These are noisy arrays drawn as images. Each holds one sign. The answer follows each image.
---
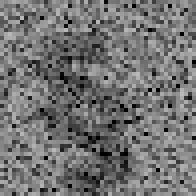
section sign
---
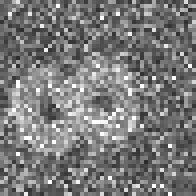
infinity sign
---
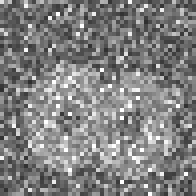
infinity sign
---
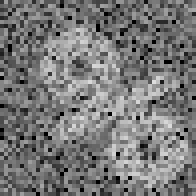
percent sign
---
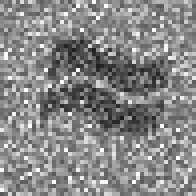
approximately sign
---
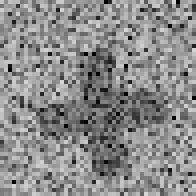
plus sign
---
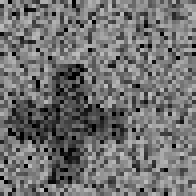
plus sign
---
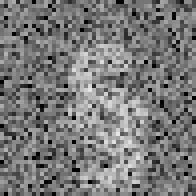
section sign
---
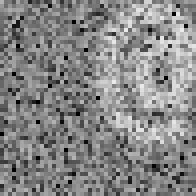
at sign
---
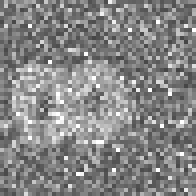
infinity sign
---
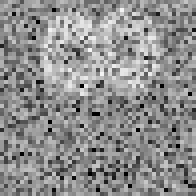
infinity sign
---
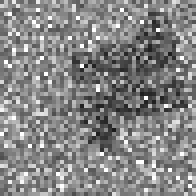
not-equal sign
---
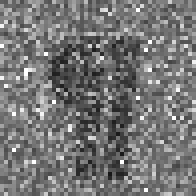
pilcrow
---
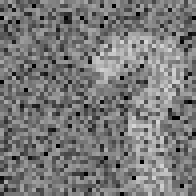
question mark
